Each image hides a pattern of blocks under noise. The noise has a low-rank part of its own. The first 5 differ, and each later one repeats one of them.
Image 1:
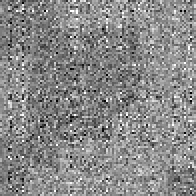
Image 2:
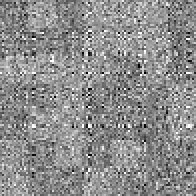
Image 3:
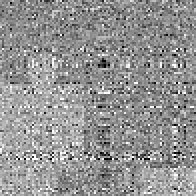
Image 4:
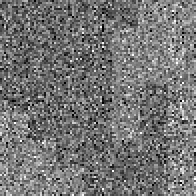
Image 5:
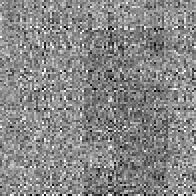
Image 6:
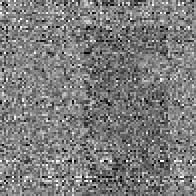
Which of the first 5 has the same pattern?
5
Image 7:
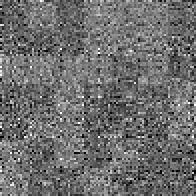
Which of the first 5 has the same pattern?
2
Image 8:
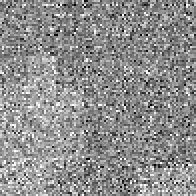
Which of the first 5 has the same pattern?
3
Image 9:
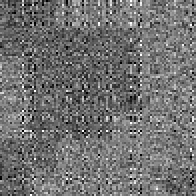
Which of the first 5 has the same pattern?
1
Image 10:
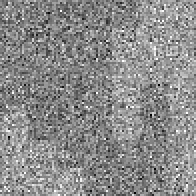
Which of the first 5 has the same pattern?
4
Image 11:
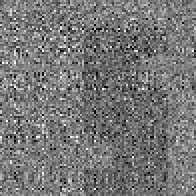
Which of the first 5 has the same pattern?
5
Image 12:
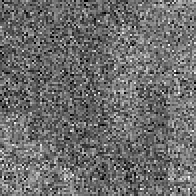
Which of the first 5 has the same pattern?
4
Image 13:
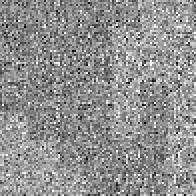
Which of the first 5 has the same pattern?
4
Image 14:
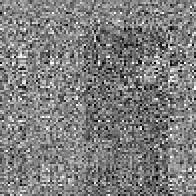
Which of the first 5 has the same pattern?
5
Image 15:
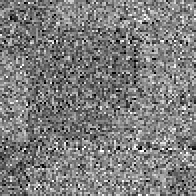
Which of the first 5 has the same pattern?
1
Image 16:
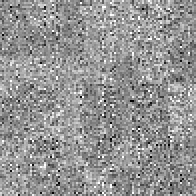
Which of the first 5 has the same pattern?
2
